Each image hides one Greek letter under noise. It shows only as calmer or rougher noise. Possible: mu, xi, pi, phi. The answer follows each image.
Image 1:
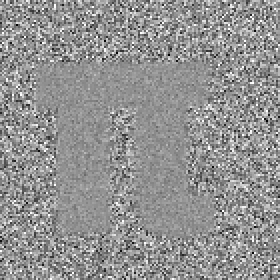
pi
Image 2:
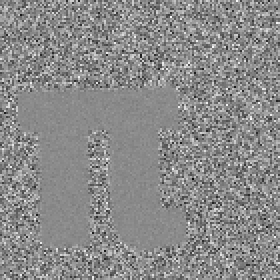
pi
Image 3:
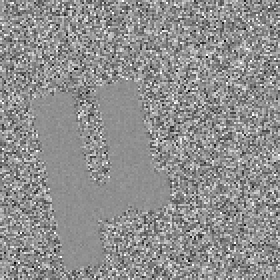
mu
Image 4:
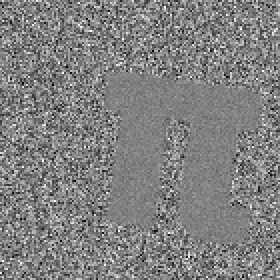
pi
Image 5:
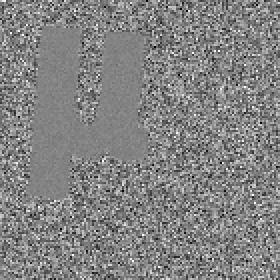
mu
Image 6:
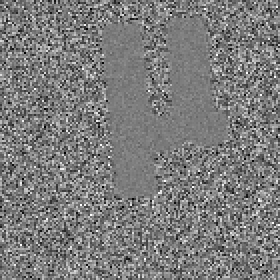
mu
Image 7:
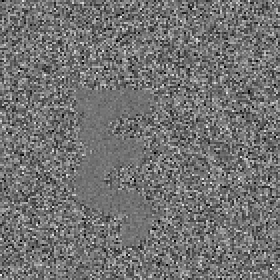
xi
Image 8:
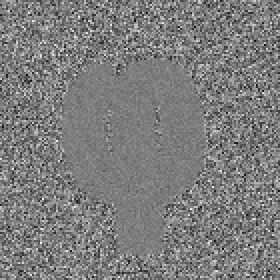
phi
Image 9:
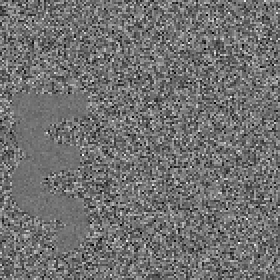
xi
